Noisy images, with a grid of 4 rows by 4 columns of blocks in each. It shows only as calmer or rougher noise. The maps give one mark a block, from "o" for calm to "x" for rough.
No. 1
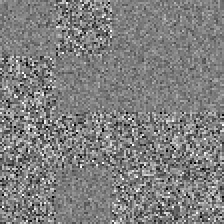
o x o o
x o o o
x x x x
x o x x
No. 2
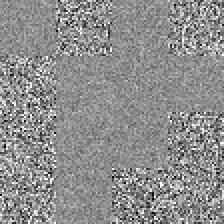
o x o x
x o o o
x o o x
x o x x
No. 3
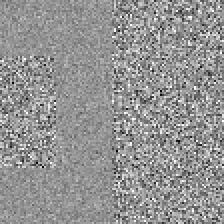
o o x x
x o x x
x o x x
o o x x
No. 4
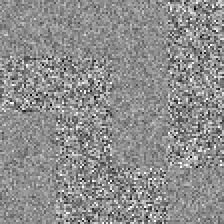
o o o x
x x o x
o x o x
o x x o
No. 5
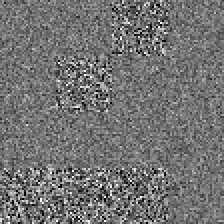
o o x o
o x o o
o o o o
x x x o
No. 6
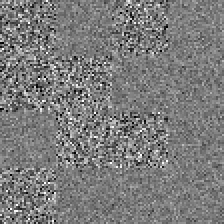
x o x o
x x o o
o x x o
x o o o
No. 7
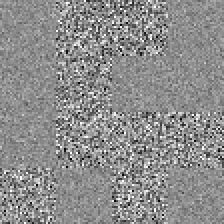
o x x o
o x o o
o x x x
x o x o
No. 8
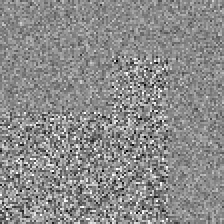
o o o o
o o x o
x x x o
x x x o
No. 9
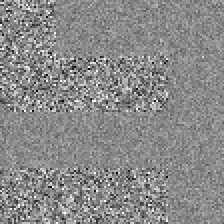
x o o o
x x x o
o o o o
x x x o
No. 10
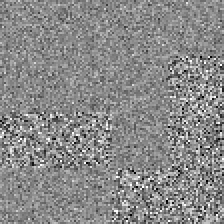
o o o o
o o o x
x x o x
o o x x
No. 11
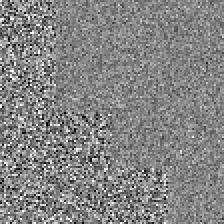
x o o o
x o o o
x x o o
x x x o
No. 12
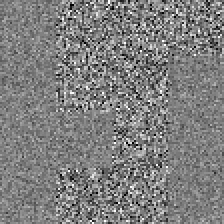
o x x x
o x x o
o o x o
o x x o
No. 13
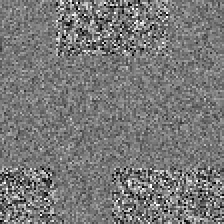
o x x o
o o o o
o o o o
x o x x
